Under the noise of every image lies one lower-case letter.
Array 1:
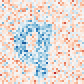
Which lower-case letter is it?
q
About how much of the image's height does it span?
two thirds
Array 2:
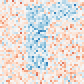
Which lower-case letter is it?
r
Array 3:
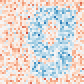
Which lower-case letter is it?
g
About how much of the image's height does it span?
nearly all
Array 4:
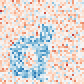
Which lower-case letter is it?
d
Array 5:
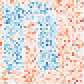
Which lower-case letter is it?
n
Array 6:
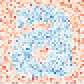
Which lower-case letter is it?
a
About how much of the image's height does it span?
nearly all
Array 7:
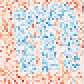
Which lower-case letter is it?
m
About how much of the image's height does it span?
nearly all
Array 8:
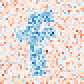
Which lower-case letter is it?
f
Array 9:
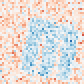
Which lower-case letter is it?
m
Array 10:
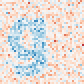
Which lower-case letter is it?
g
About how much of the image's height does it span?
two thirds
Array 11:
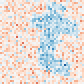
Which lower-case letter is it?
t
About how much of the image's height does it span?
nearly all
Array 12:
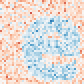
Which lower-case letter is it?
e
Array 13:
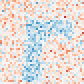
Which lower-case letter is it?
r
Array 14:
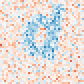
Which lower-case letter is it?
d
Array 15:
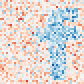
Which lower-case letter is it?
f
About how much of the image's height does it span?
nearly all
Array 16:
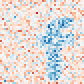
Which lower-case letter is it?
f
